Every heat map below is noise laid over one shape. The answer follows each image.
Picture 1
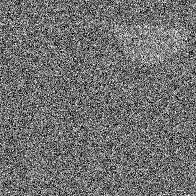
half disc
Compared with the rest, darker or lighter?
lighter
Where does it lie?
top right
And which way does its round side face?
down
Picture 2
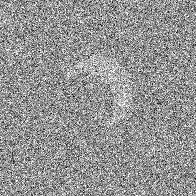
crescent
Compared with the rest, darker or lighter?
lighter
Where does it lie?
centre
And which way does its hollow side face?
down and left
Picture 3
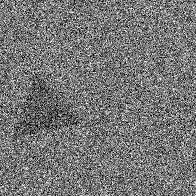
triangle
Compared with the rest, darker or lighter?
darker
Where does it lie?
middle left
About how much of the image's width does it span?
a third
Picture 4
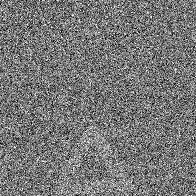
triangle frame
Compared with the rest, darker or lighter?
lighter
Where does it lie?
bottom middle
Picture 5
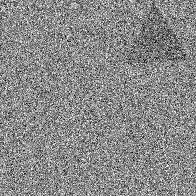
triangle
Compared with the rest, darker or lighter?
darker
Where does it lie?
top right
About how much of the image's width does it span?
a third
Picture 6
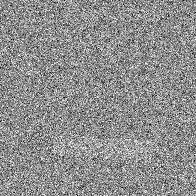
bar
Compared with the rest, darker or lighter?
lighter
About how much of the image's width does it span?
half
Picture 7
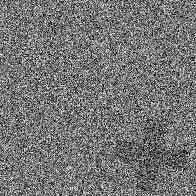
cross
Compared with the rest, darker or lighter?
darker
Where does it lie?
bottom right
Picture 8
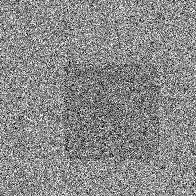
square
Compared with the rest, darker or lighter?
darker
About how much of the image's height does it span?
half
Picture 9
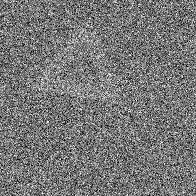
triangle frame
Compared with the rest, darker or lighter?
lighter
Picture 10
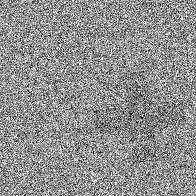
cross
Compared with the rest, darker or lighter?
darker
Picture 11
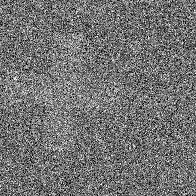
cross
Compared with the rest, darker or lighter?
lighter
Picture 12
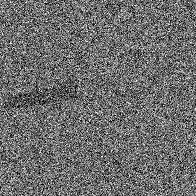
bar
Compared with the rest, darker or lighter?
darker
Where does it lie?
middle left
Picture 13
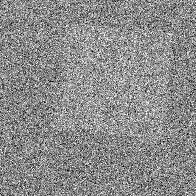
square
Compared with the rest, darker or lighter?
lighter
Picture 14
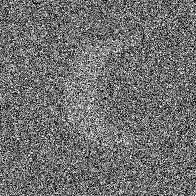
crescent
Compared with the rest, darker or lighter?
lighter
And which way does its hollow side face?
right
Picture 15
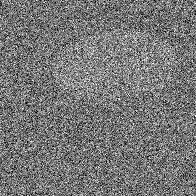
ellipse
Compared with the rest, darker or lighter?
lighter
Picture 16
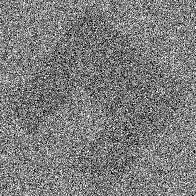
square with a notch
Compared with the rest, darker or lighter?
darker
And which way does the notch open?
down and left
